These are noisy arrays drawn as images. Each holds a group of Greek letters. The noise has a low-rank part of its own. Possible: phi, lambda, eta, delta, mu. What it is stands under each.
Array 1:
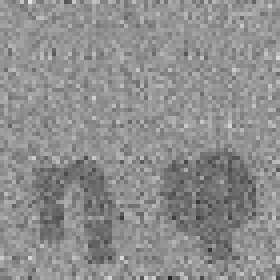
bottom left: eta; bottom right: phi
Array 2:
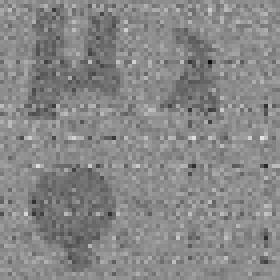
top left: mu; top right: lambda; bottom left: phi
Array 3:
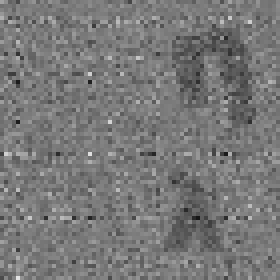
top right: eta; bottom right: lambda
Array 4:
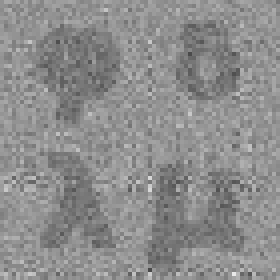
top left: phi; top right: delta; bottom left: lambda; bottom right: mu
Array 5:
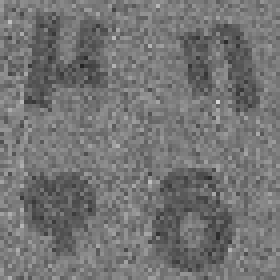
top left: mu; top right: eta; bottom left: phi; bottom right: delta
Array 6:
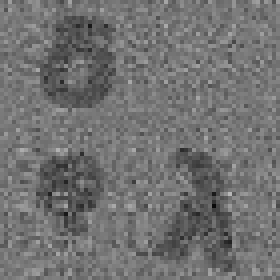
top left: delta; bottom left: phi; bottom right: lambda
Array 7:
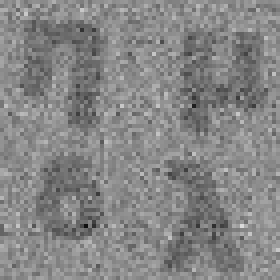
top left: eta; top right: mu; bottom left: delta; bottom right: lambda
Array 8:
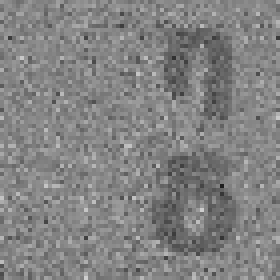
top right: eta; bottom right: delta
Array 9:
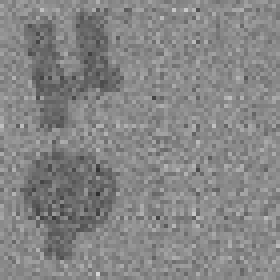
top left: mu; bottom left: phi
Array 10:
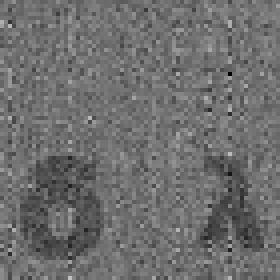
bottom left: delta; bottom right: lambda
